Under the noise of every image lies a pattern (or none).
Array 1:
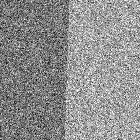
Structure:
a sharp edge
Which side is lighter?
right
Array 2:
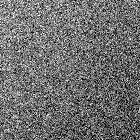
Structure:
a smooth slope
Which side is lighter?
top left
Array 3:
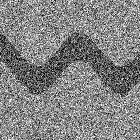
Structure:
a wavy band
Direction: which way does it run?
left to right
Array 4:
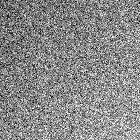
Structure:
a smooth slope
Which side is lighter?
bottom right
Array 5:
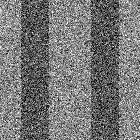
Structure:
vertical stripes
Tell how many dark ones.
2
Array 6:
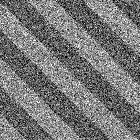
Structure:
diagonal stripes
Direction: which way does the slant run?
top left to bottom right
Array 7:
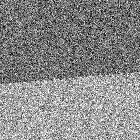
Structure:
a sharp edge
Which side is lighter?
bottom
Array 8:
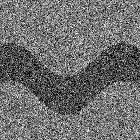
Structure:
a wavy band
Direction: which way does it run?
left to right
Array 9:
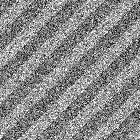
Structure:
diagonal stripes
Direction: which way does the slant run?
bottom left to top right
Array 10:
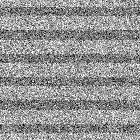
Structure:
horizontal stripes
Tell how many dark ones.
6
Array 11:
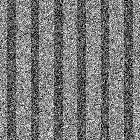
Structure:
vertical stripes
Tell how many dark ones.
6
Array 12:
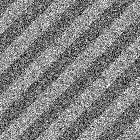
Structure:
diagonal stripes
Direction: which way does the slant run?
bottom left to top right
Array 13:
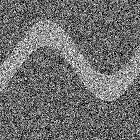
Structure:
a wavy band
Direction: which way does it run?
left to right
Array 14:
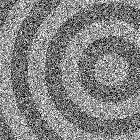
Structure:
rings round one point
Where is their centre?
middle right
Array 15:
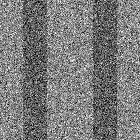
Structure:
vertical stripes
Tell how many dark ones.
2
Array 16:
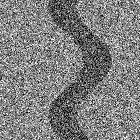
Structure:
a wavy band
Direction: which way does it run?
top to bottom
